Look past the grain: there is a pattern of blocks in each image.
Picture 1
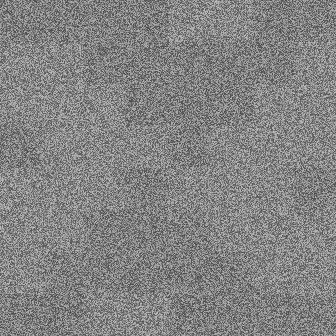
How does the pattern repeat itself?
the same after a half turn
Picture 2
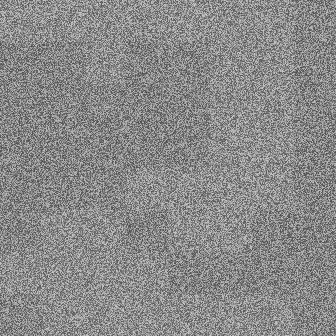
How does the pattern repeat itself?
no symmetry
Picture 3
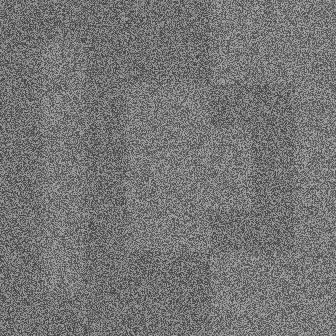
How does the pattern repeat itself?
top and bottom mirror each other
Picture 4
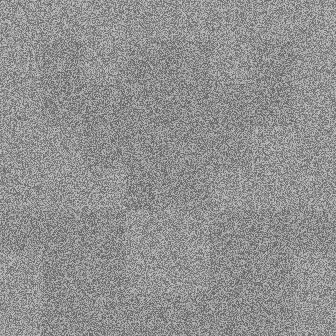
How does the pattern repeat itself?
left and right mirror each other
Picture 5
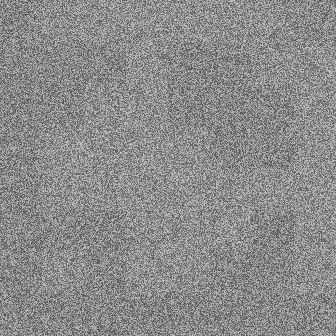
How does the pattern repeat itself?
mirrored about the diagonal from the bottom left
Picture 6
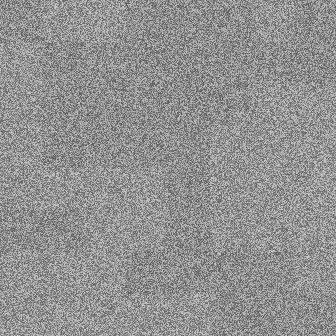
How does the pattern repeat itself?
no symmetry
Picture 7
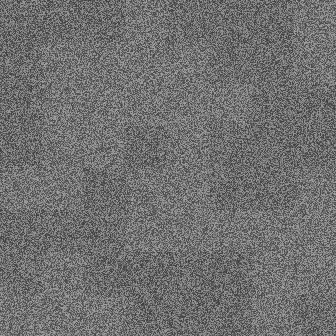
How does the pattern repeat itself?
no symmetry
